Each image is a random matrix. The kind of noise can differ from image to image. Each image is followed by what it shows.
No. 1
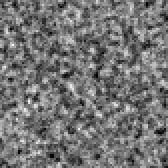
blotchy
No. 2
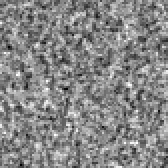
blotchy
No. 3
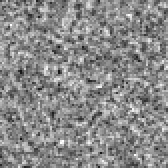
blotchy
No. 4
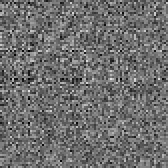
low rank plus noise
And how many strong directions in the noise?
two
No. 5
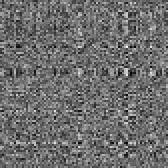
low rank plus noise
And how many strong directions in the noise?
one
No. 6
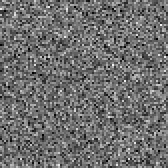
independent entries
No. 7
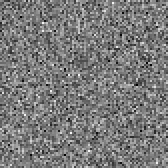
independent entries
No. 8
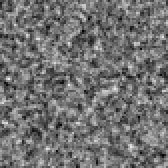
blotchy
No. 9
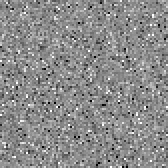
heavy tails
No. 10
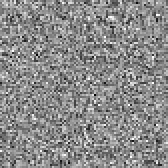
low rank plus noise
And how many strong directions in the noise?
five to eight
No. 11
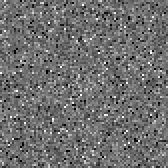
heavy tails
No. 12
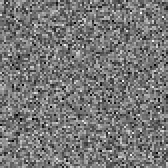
independent entries
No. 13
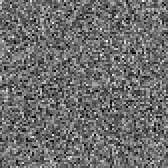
independent entries
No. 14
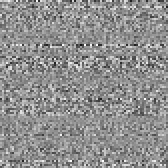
rows of uneven size
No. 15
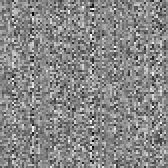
columns of uneven size
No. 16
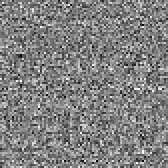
low rank plus noise
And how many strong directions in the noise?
five to eight
